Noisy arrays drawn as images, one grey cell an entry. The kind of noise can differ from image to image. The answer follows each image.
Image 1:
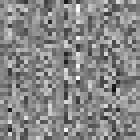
columns of uneven size
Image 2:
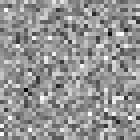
independent entries
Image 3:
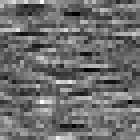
streaked along the rows
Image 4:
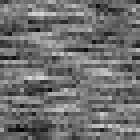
streaked along the rows
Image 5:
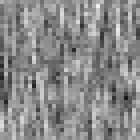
streaked along the columns
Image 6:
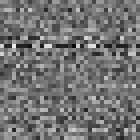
rows of uneven size
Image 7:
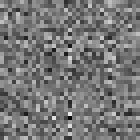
low rank plus noise
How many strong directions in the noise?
two
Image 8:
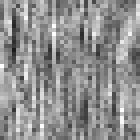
streaked along the columns
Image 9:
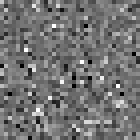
heavy tails
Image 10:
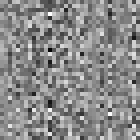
columns of uneven size
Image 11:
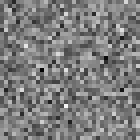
independent entries
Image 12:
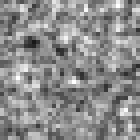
blotchy
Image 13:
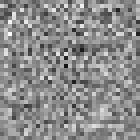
low rank plus noise
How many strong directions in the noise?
three or four
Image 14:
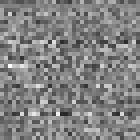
rows of uneven size
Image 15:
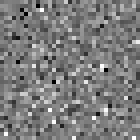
heavy tails
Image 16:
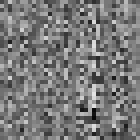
columns of uneven size
